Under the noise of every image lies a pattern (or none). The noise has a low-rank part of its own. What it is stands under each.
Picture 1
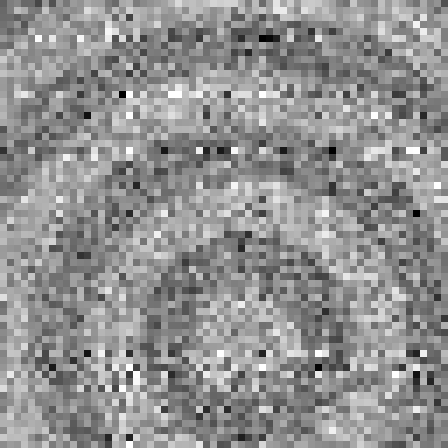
rings round one point
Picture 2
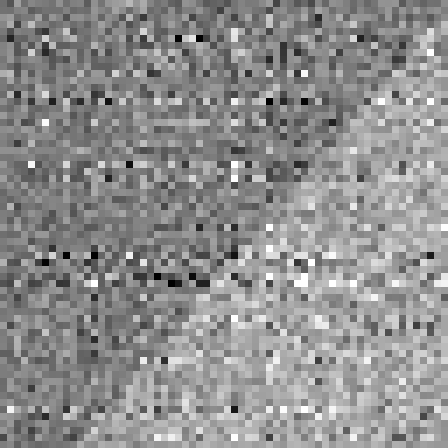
a sharp edge
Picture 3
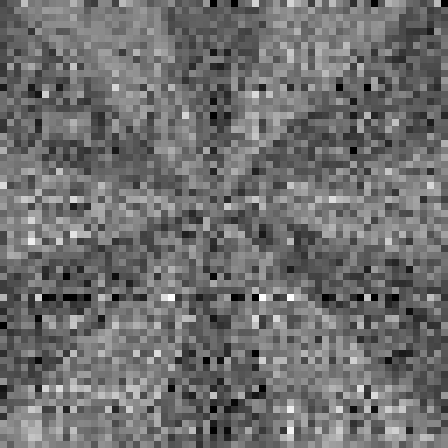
spokes from one point
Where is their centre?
centre
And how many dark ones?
6
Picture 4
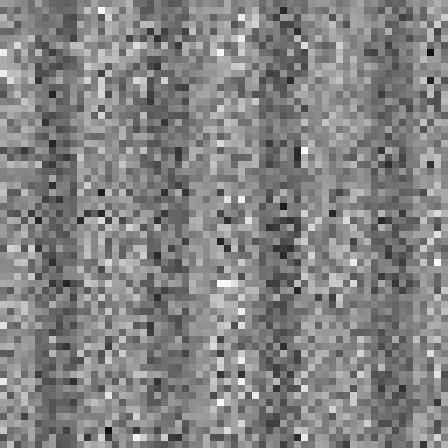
vertical stripes
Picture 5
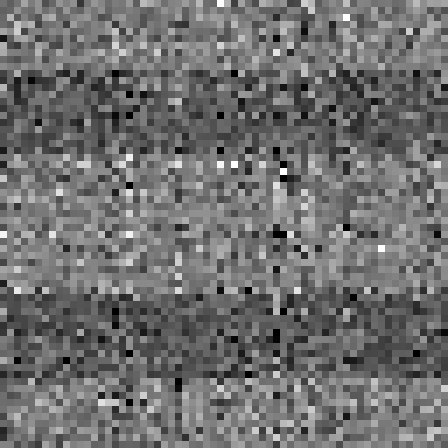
horizontal stripes
